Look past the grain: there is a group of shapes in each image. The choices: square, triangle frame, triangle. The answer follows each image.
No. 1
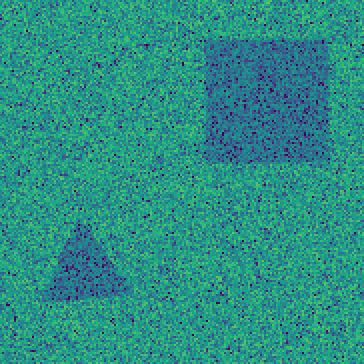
top right: dark square; bottom left: dark triangle
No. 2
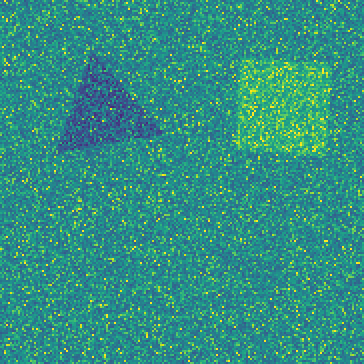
top left: dark triangle; top right: light square
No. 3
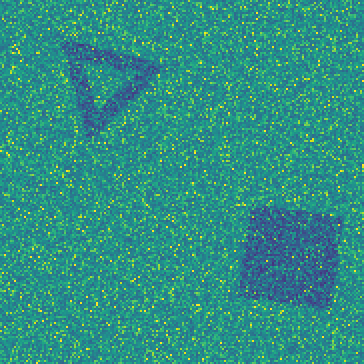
top left: dark triangle frame; bottom right: dark square
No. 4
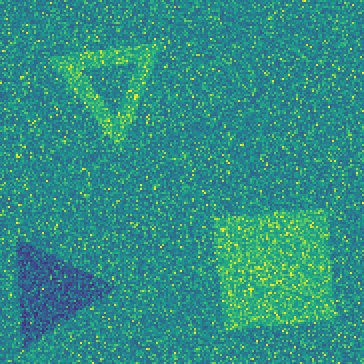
top left: light triangle frame; bottom left: dark triangle; bottom right: light square
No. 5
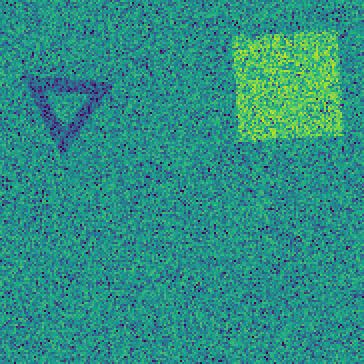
top left: dark triangle frame; top right: light square
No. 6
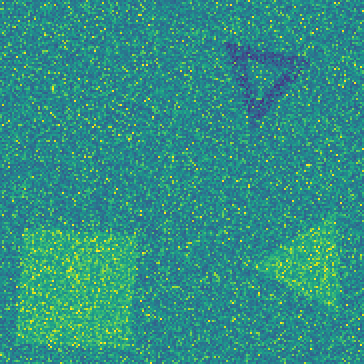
top right: dark triangle frame; bottom left: light square; bottom right: light triangle
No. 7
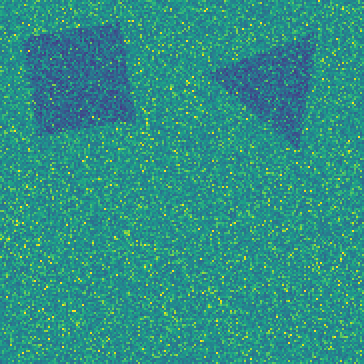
top left: dark square; top right: dark triangle
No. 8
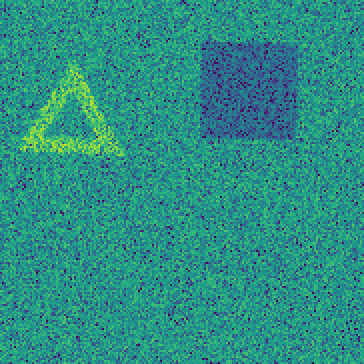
top left: light triangle frame; top right: dark square
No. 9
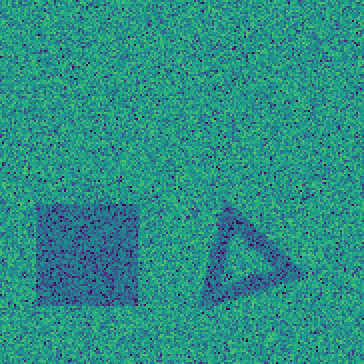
bottom left: dark square; bottom right: dark triangle frame
